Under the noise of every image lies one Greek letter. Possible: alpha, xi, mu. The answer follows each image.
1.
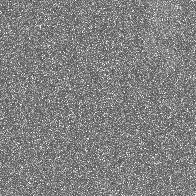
xi
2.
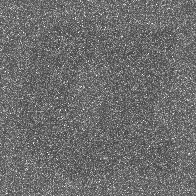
alpha
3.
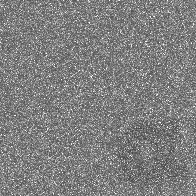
alpha
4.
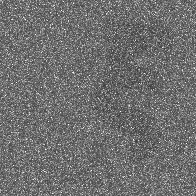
xi
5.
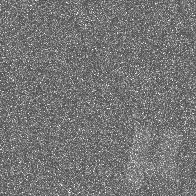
mu
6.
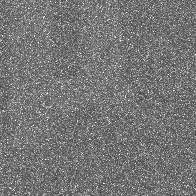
mu
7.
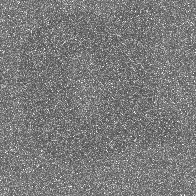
alpha
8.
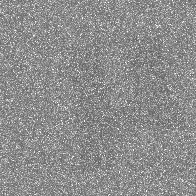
mu
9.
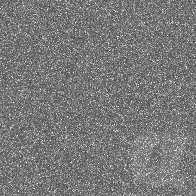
alpha
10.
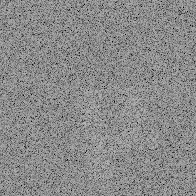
mu
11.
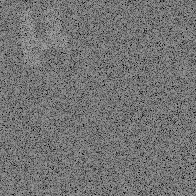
mu
